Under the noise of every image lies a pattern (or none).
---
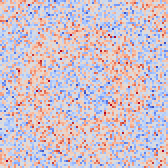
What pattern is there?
rings round one point
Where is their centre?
centre
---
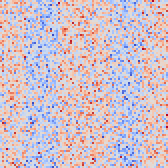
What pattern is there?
vertical stripes
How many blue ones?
2
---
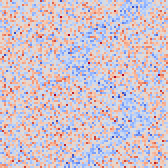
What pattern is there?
a wavy band
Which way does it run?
top to bottom
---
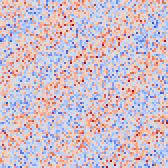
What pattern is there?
diagonal stripes
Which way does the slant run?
bottom left to top right
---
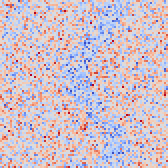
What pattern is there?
a wavy band
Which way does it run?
top to bottom
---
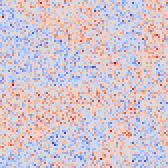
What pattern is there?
spokes from one point
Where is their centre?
middle right
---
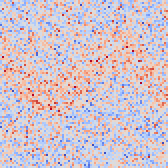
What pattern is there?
a wavy band
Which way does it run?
left to right
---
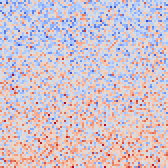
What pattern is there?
a smooth slope
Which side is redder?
bottom
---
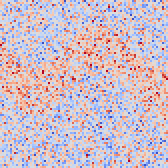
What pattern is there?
a wavy band
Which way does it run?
left to right
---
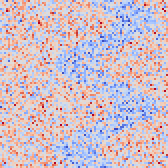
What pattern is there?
a wavy band
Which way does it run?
top to bottom
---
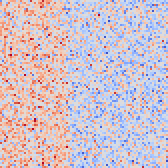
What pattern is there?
a sharp edge
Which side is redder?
left
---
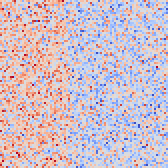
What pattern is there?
a sharp edge
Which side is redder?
left
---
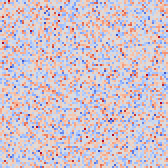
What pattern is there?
only noise
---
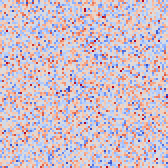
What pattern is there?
only noise
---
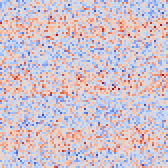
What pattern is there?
horizontal stripes
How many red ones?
3
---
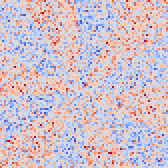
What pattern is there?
spokes from one point
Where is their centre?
centre
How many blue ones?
6
